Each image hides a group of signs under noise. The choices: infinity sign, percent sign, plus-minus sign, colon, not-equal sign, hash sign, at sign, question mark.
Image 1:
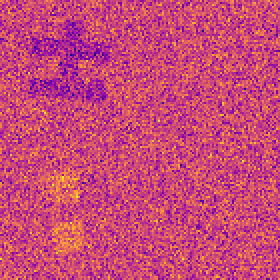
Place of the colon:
bottom left
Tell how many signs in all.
2
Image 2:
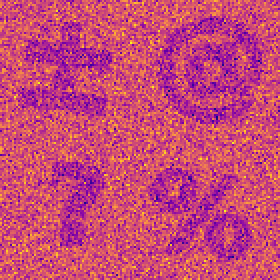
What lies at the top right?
at sign
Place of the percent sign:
bottom right
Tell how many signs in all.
4
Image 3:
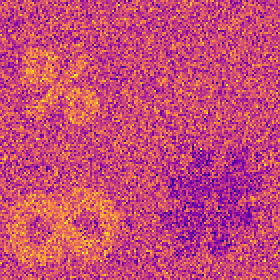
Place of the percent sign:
top left
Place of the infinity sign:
bottom left
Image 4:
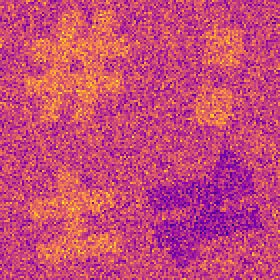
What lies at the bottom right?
not-equal sign
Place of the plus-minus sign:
bottom left
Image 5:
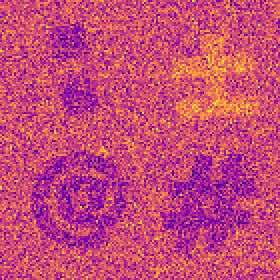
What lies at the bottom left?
at sign
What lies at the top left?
colon
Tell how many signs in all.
4
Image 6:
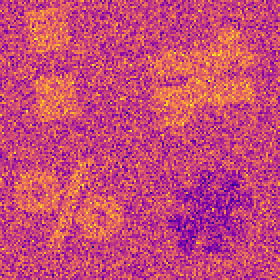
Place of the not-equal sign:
top right
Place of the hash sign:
bottom right
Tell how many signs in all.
4
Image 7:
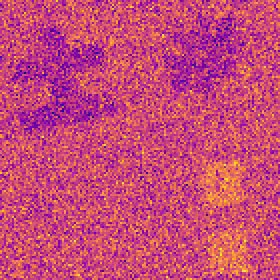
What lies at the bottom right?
colon
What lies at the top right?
hash sign
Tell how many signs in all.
3
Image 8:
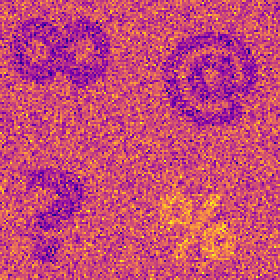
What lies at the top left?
infinity sign
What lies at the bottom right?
percent sign
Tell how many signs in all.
4
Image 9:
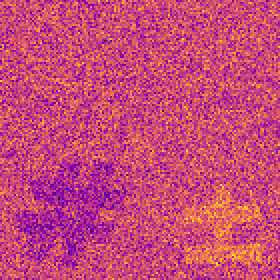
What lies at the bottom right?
plus-minus sign
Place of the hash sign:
bottom left
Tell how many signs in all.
2
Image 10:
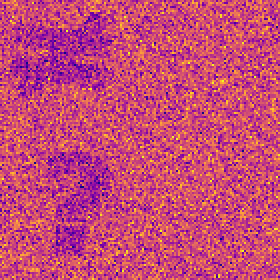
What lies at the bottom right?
nothing
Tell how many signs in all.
2
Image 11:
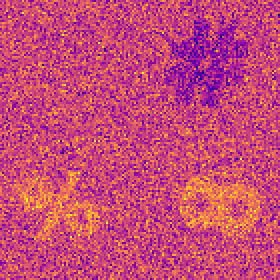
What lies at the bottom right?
infinity sign
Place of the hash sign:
top right
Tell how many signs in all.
3
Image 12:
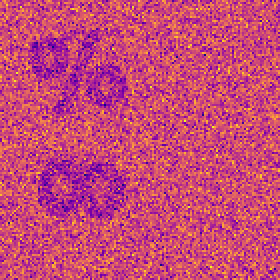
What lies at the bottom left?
infinity sign
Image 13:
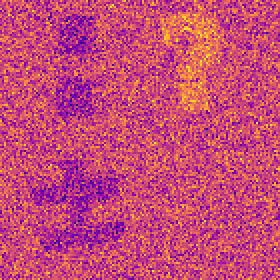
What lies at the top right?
question mark
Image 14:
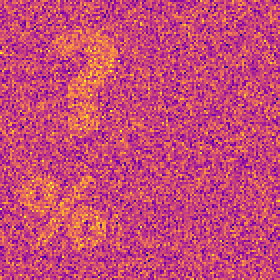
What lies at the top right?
nothing
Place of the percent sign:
bottom left
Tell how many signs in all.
2
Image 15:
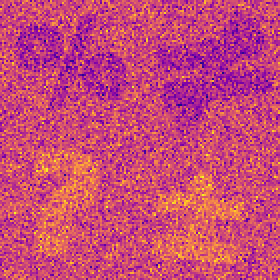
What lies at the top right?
not-equal sign
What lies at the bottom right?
plus-minus sign
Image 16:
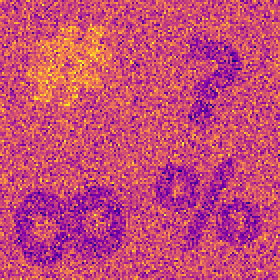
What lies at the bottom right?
percent sign
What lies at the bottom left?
infinity sign
